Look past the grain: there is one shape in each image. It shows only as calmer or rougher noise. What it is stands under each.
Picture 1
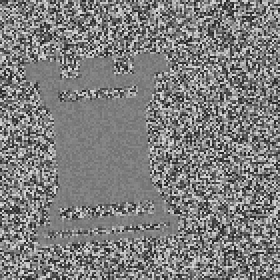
chess rook
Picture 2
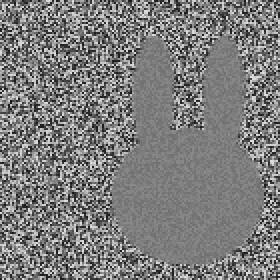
rabbit's head
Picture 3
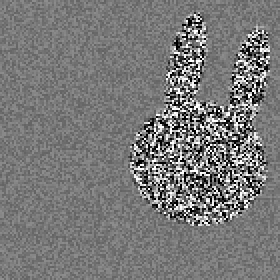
rabbit's head
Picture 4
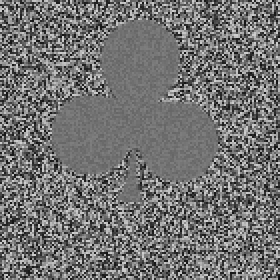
club
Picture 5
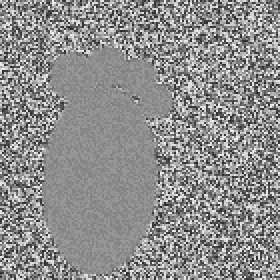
footprint
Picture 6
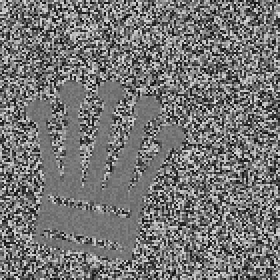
chess queen
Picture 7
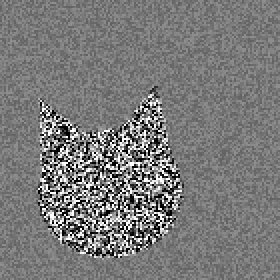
cat's head
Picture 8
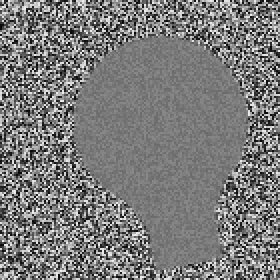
light bulb
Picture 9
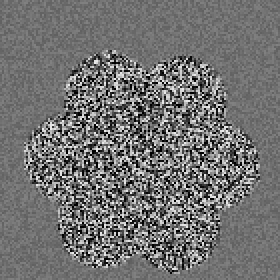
flower
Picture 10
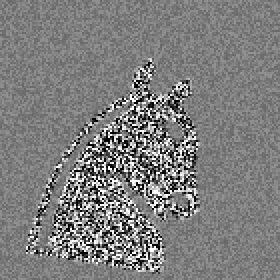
chess knight
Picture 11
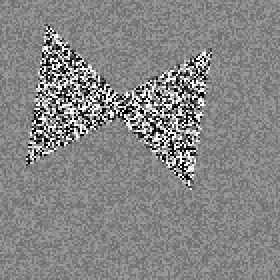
bow tie
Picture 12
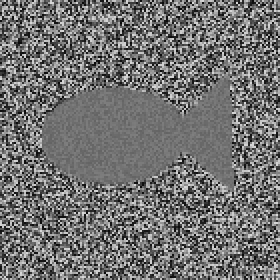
fish
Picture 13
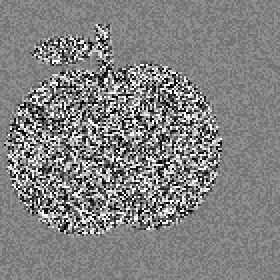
apple
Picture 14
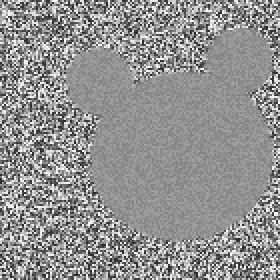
bear's head
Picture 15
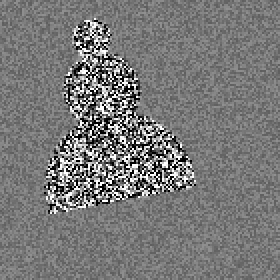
chess pawn
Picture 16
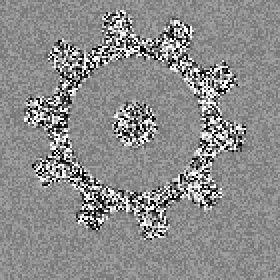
gear
